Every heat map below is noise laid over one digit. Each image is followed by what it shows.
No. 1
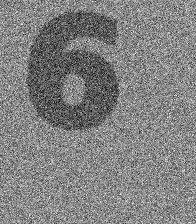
6
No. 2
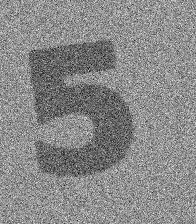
5
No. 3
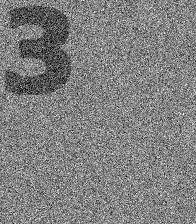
3
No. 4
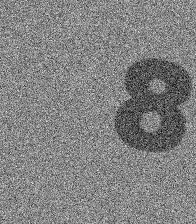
8
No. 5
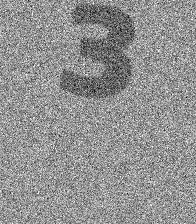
3
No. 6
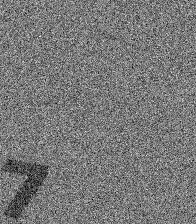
7
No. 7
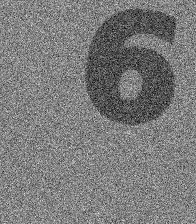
6
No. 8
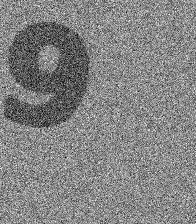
9
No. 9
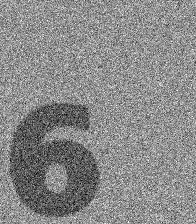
6
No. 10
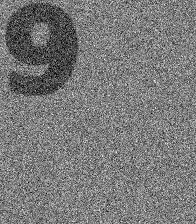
9
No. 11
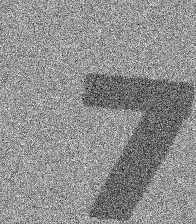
7
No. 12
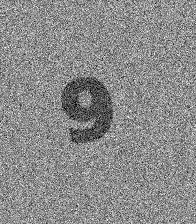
9
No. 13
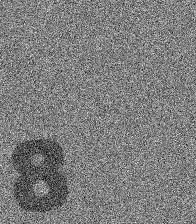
8
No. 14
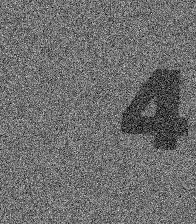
4
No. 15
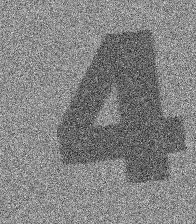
4
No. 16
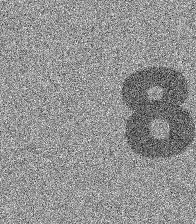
8
